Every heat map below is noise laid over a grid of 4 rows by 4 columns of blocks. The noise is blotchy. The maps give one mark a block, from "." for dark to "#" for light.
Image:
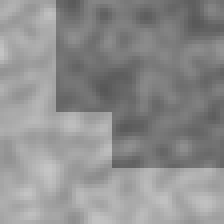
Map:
# . . .
# . . .
# # . .
# # # #
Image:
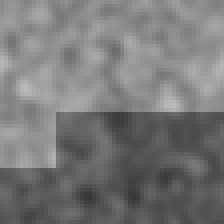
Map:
# # # #
# # # #
# . . .
. . . .
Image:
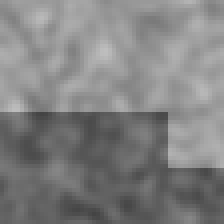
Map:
# # # #
# # # #
. . . #
. . . .
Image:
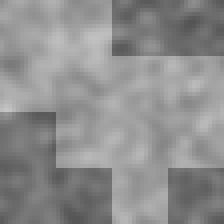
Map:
# # . .
# # # #
. # # #
. . # .
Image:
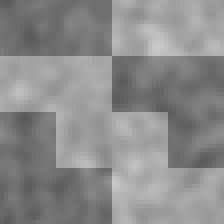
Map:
. . # #
# # . .
. # # .
. . # #
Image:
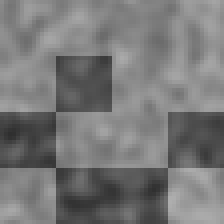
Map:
# # # #
# . # #
. # # .
# . . #
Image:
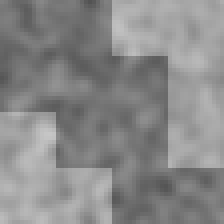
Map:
. . # #
. . . #
# . . #
# # . .
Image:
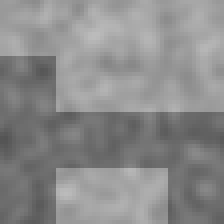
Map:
# # # #
. # # #
. . . .
. # # .
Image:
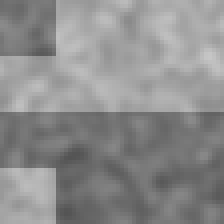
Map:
. # # #
# # # #
. . . .
# . . .
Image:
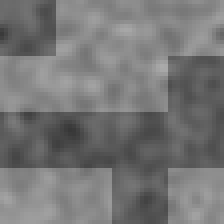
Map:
. # # #
# # # .
. . . .
# # . #
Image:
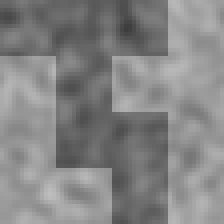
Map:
. . . #
# . # #
# . . #
# # . #
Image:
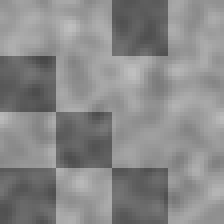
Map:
# # . #
. # # #
# . # #
. # . #
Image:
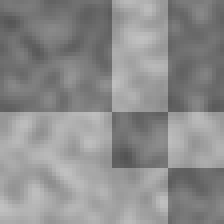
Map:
. . # .
. . # .
# # . #
# # # .
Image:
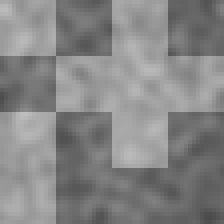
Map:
# . # .
. # # #
# . # .
# . . .
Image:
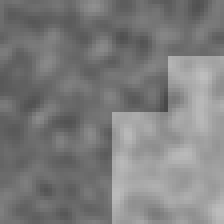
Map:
. . . .
. . . #
. . # #
. . # #
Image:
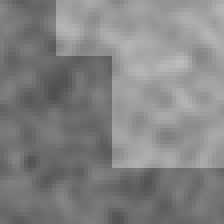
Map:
. # # #
. . # #
. . # #
. . . .
